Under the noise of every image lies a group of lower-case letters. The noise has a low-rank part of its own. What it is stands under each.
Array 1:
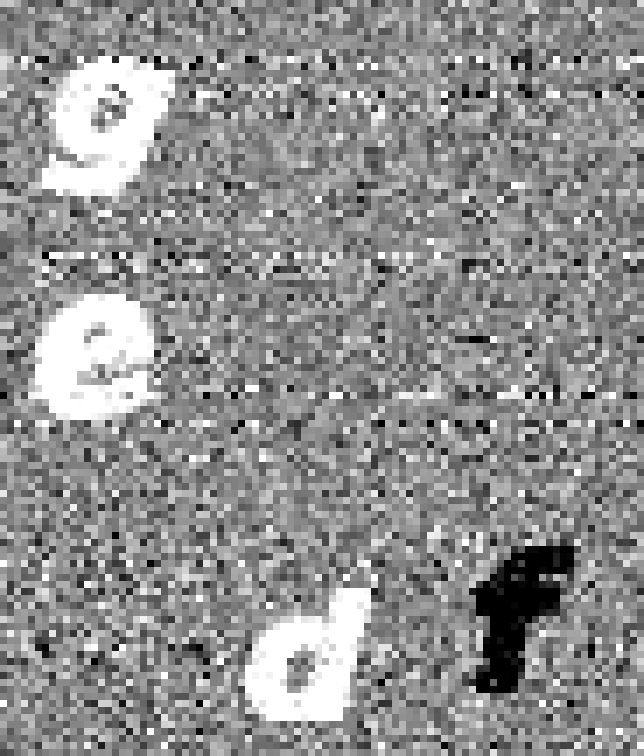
top left: light g; middle left: light e; bottom middle: light d; bottom right: dark f
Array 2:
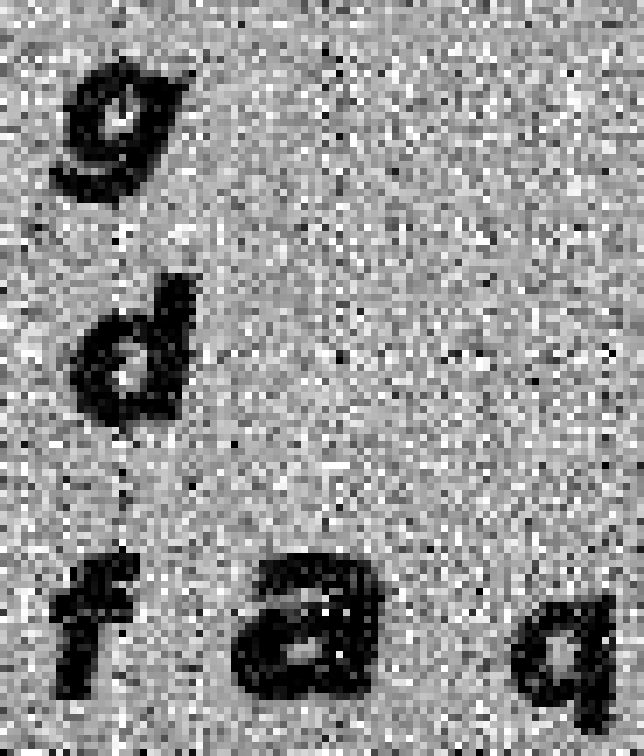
top left: dark g; middle left: dark d; bottom left: dark f; bottom middle: dark a; bottom right: dark q
